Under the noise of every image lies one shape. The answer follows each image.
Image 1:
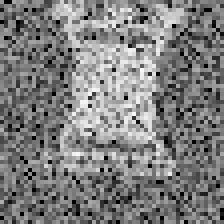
chess rook
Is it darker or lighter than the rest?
lighter
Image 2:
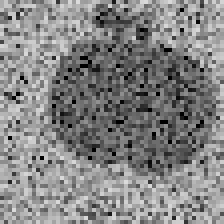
apple
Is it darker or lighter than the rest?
darker
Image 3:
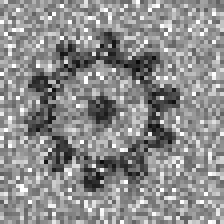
gear
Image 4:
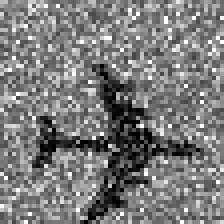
airplane
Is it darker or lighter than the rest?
darker
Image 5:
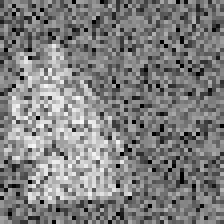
chess knight
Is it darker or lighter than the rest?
lighter
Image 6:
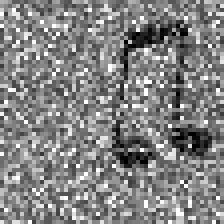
pair of musical notes
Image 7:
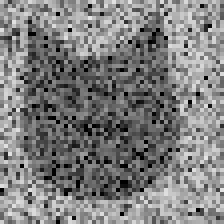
cat's head
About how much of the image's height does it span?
nearly all
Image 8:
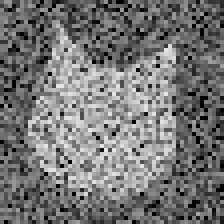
cat's head
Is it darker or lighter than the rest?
lighter
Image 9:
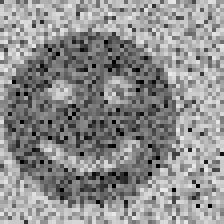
smiling face
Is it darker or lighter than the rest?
darker
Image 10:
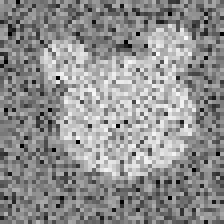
bear's head
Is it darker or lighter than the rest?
lighter
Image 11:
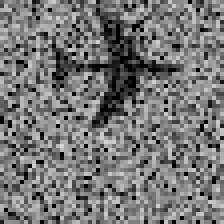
airplane
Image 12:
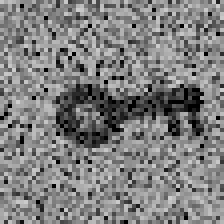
key
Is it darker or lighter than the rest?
darker
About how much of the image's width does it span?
two thirds
